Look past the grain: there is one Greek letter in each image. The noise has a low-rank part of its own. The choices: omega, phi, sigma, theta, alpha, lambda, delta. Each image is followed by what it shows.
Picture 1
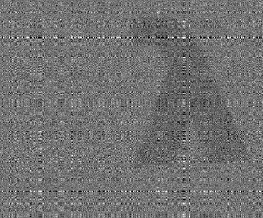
dark lambda
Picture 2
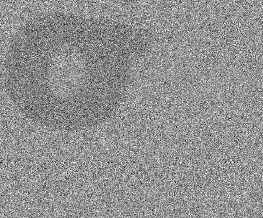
dark sigma
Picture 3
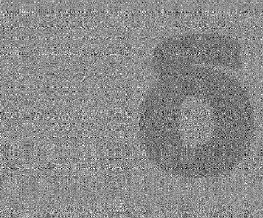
dark delta
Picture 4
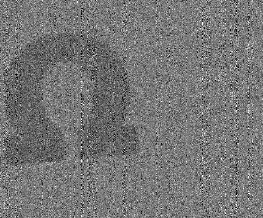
dark omega
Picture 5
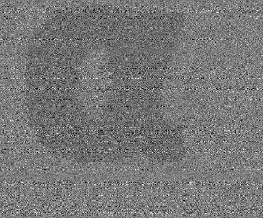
dark alpha
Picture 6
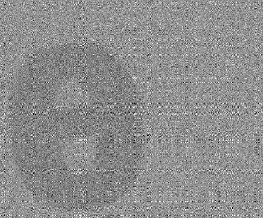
dark theta
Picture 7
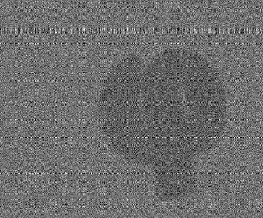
dark phi
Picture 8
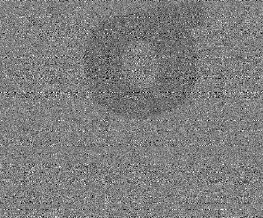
dark sigma
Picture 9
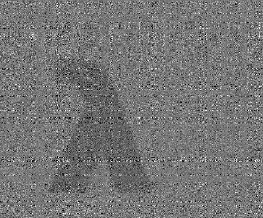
dark lambda
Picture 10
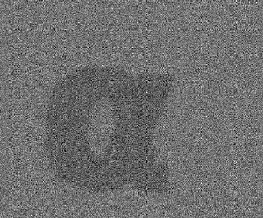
dark alpha
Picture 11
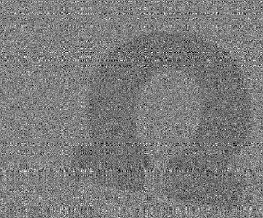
dark omega
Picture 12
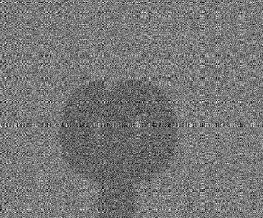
dark phi
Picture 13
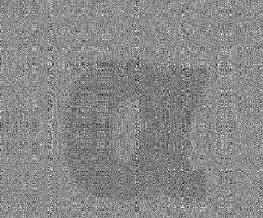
dark alpha
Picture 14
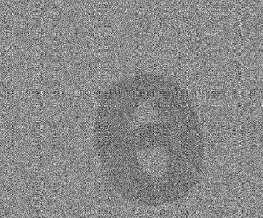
dark theta
